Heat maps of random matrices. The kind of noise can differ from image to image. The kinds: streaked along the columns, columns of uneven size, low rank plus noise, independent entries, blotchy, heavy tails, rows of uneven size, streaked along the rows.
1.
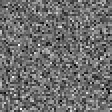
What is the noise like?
independent entries
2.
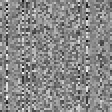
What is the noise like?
columns of uneven size
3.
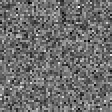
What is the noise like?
independent entries
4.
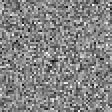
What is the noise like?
independent entries
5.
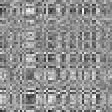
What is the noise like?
low rank plus noise
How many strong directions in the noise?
one
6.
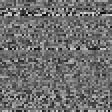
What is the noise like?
rows of uneven size
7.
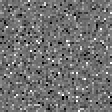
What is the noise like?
heavy tails
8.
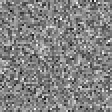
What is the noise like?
independent entries
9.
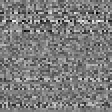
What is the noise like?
rows of uneven size
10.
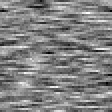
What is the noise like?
streaked along the rows
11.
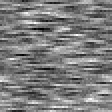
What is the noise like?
streaked along the rows
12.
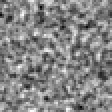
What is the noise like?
blotchy
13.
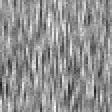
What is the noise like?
streaked along the columns
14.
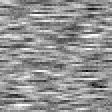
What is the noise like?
streaked along the rows
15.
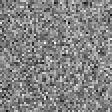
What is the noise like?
independent entries
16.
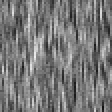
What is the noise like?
streaked along the columns
